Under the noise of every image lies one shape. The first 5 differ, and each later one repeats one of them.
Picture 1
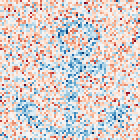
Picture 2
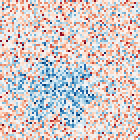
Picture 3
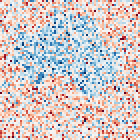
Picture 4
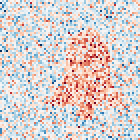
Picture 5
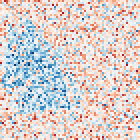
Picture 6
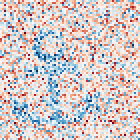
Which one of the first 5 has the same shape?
1
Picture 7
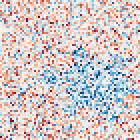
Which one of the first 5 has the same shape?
2
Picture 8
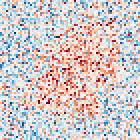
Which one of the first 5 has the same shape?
5
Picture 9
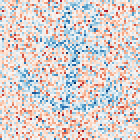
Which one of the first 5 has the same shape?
1
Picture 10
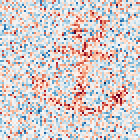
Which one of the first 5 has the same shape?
1
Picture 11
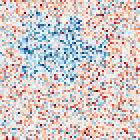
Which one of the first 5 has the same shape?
2
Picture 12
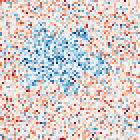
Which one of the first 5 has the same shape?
2
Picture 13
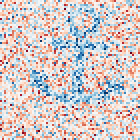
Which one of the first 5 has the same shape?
1
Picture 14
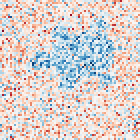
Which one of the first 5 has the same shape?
2
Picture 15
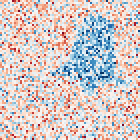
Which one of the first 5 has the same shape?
4
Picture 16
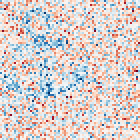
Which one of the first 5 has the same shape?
1
